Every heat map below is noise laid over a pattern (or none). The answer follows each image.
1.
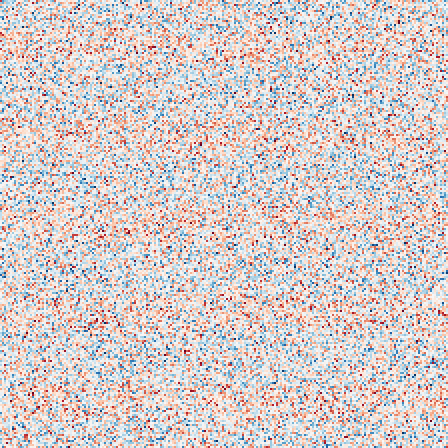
horizontal stripes
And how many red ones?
5
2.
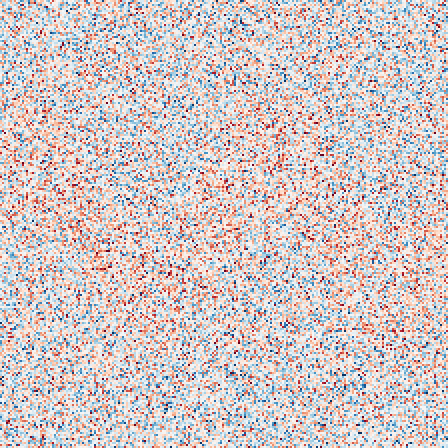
a wavy band
